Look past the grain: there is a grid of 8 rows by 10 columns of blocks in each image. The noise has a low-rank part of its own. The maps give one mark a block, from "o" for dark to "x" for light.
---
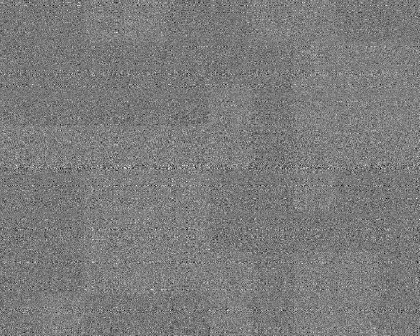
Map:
ooxxooxxoo
oooooooxxx
oooooxoxxx
xxxxxxoxxx
ooxxxooxoo
ooxxxooooo
ooxxxxoxxo
oxoooxoxxo
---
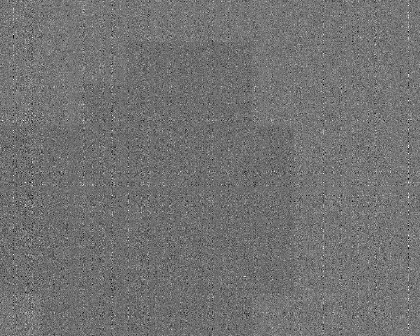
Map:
xxxxxxxxxx
xxxoooxxxx
xxooooxxxx
oooooooxxx
oooooooxxx
oooooooxxx
oooooooxxx
xoooooxxxx
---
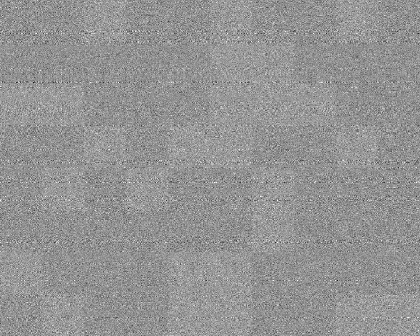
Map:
ooxooxooxo
oooooxxooo
xxoooxxxoo
ooxoxxooxo
oxoxooxooo
ooooooxooo
xoooxxoooo
oxooxxooxx
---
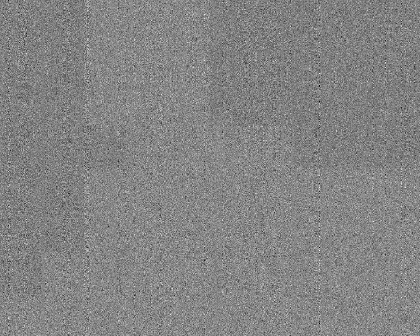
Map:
ooxxxooooo
ooxxxooooo
ooxxxooooo
oooxxxxooo
ooxxxxxxxx
ooxxxxxxxx
oxxxxxxxxx
xxxxxxxxxx
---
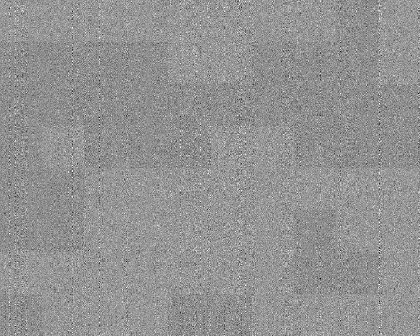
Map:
xxxxxxxxox
ooooxxooox
oooooooooo
oxoooxxooo
ooxxxxxxxx
ooxxxxxoxx
xxxxxxxoox
oxxxooxxxx
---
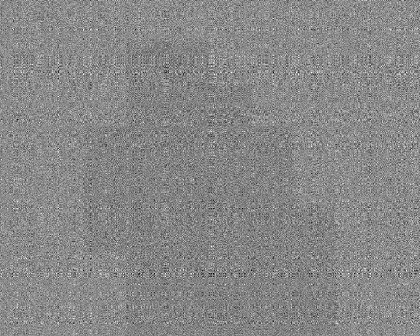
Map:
xxxxxxxxxx
xxxooxxxxx
xxxoooxxxx
xxoooooxxx
xxoooooxxx
xxooooooxx
xxxoooooxx
xxxoooooxx
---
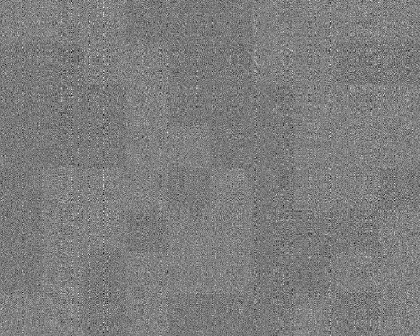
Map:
xxxoooxxxx
ooxxooxxoo
oooxoooxxx
oooxxooxxx
oxxxoxoxxo
oxxoxxooox
oxoxxxooxx
xxoxoooxox
